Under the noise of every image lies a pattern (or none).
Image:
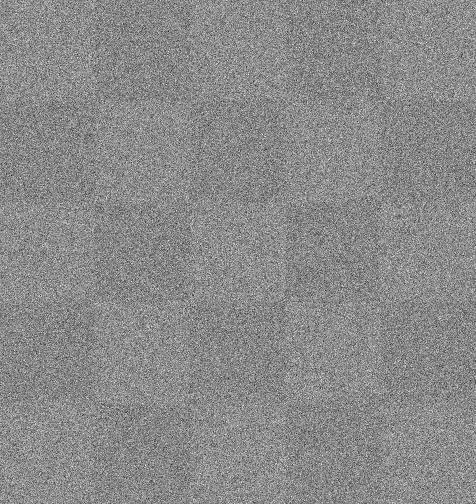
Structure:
a checkerboard
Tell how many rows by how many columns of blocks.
5 by 5
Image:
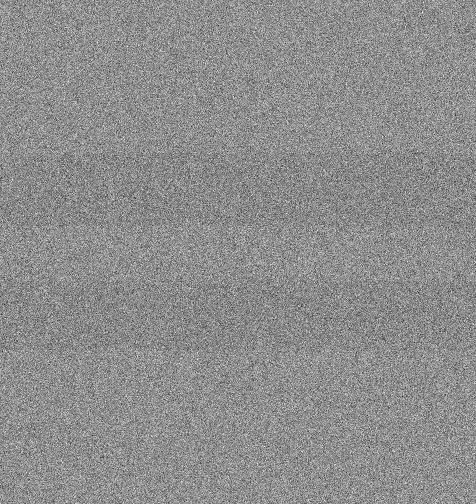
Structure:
bands of rows
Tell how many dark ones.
2
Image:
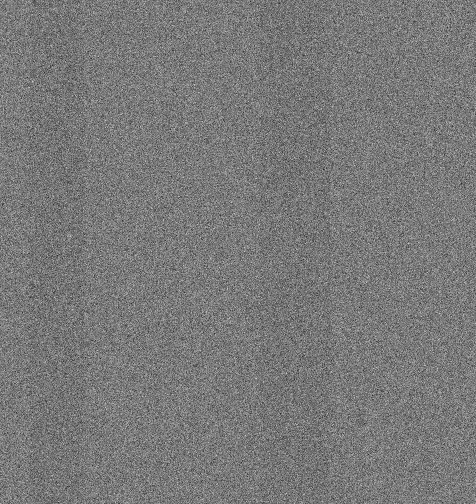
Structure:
bands of columns
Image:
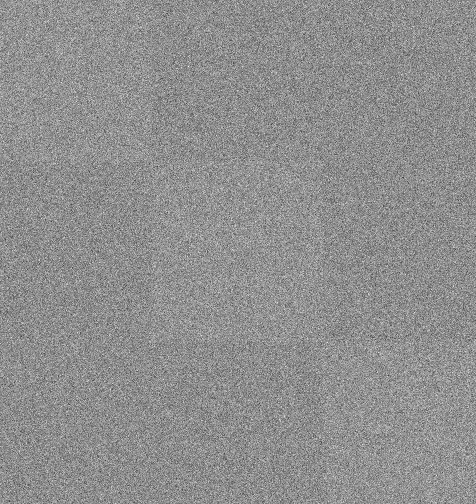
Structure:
blocks along the diagonal
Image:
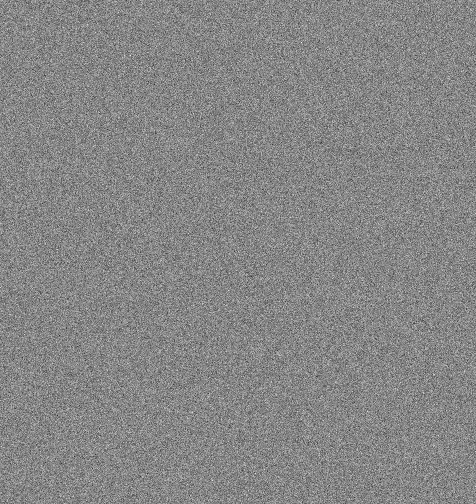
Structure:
only noise
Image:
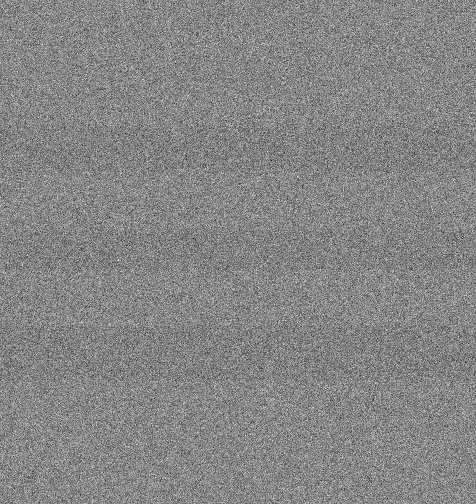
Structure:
bands of rows
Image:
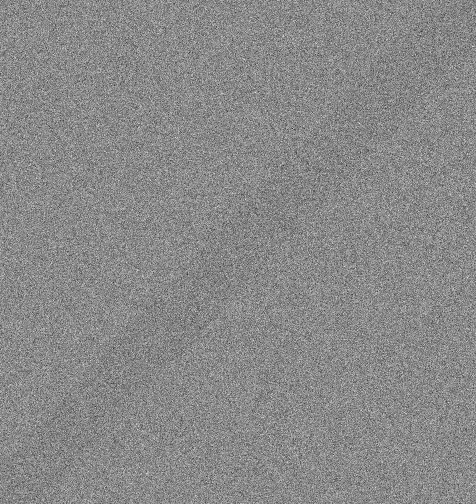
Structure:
a diagonal band
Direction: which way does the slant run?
bottom left to top right
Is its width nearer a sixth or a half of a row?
a sixth
